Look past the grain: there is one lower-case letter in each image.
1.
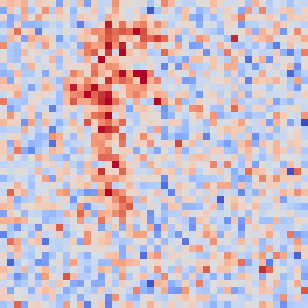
f
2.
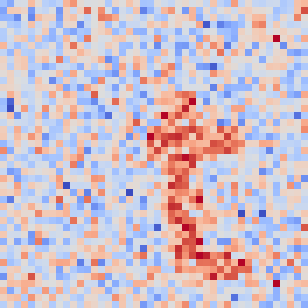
t
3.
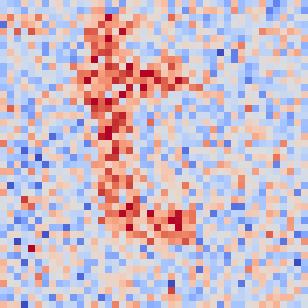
t
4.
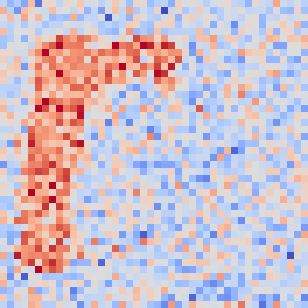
r
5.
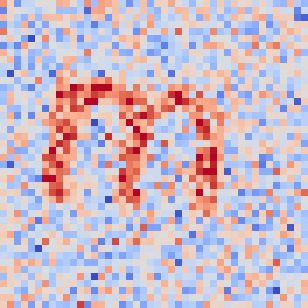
m
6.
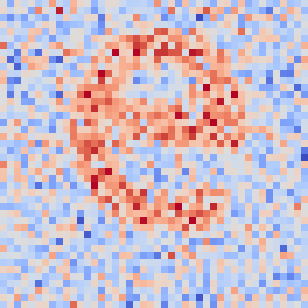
e
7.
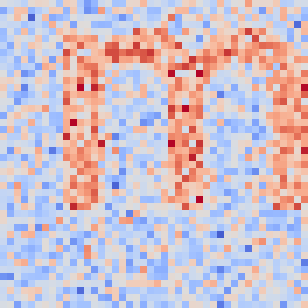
m
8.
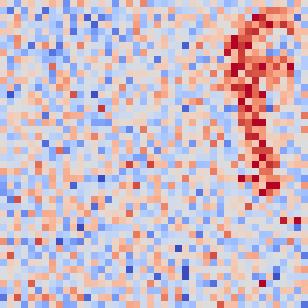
f
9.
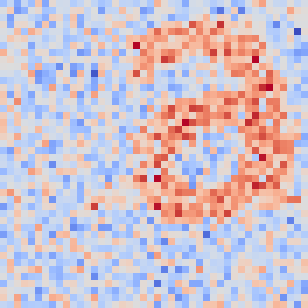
a
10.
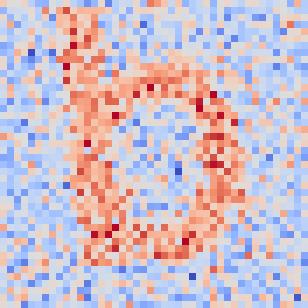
b
